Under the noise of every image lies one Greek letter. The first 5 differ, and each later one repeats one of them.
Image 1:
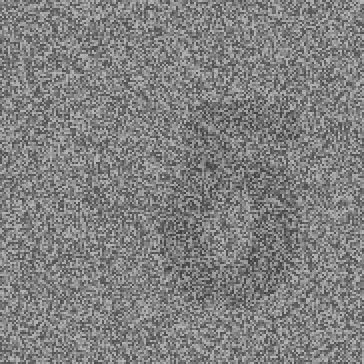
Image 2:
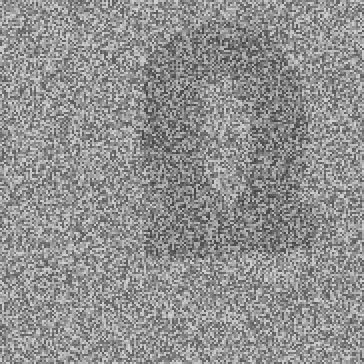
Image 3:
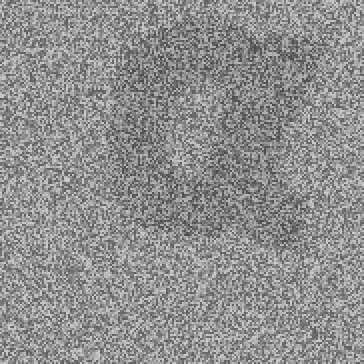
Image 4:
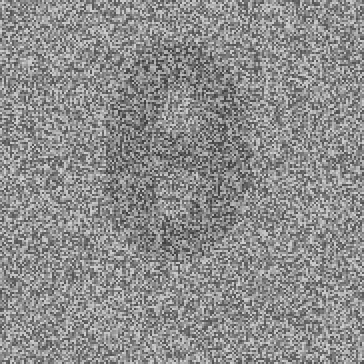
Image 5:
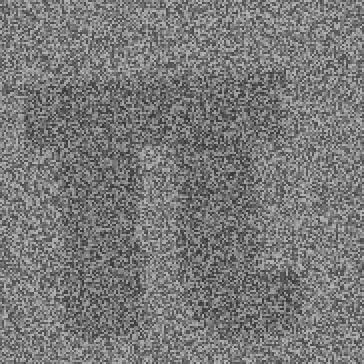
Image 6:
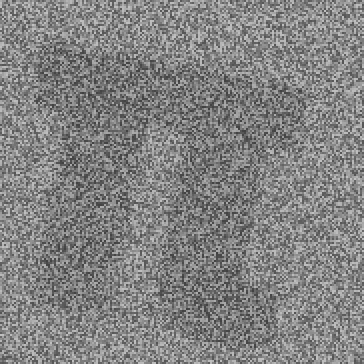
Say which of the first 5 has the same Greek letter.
5
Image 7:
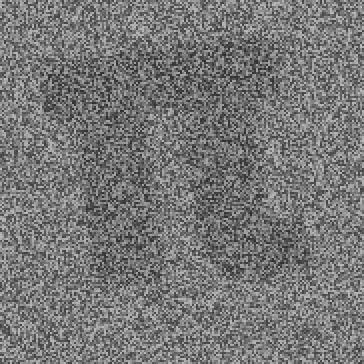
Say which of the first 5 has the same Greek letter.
5
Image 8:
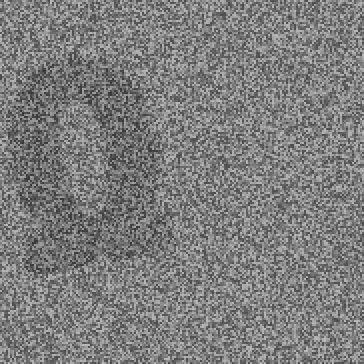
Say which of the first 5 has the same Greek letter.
2
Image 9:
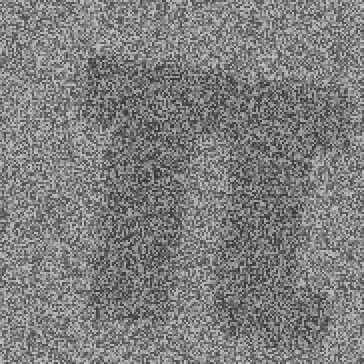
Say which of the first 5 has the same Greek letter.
5
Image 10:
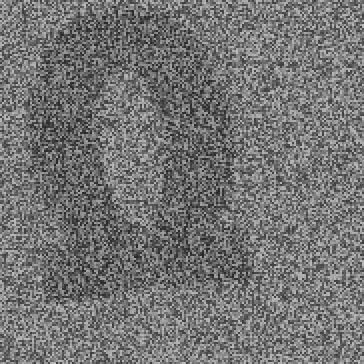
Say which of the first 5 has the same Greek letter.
2
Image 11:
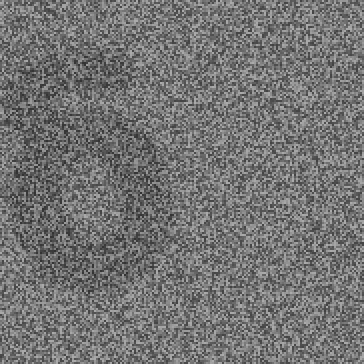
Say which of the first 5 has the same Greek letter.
1
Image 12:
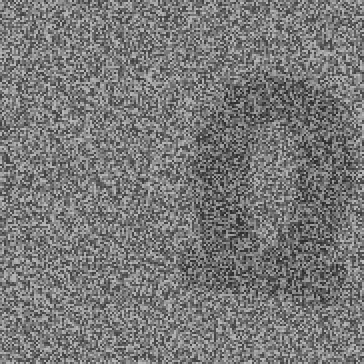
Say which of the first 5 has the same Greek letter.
2
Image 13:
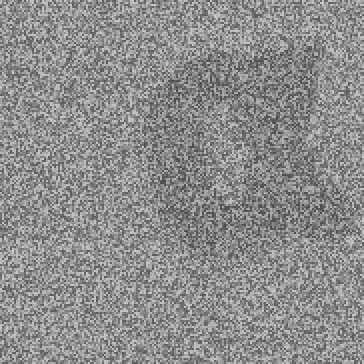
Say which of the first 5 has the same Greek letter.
3
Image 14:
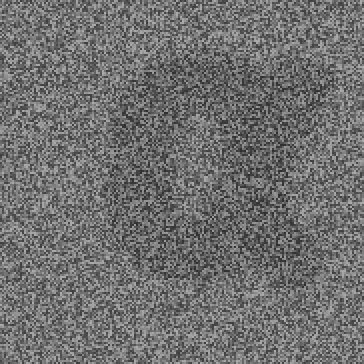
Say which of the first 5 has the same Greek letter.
3
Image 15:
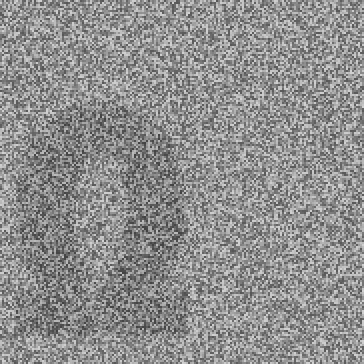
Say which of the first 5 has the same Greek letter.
2
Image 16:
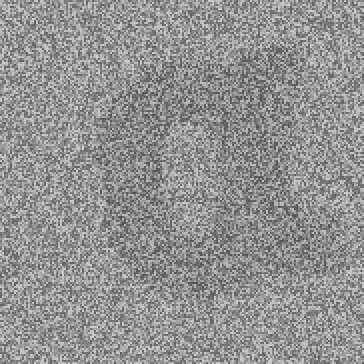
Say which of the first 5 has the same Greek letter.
3
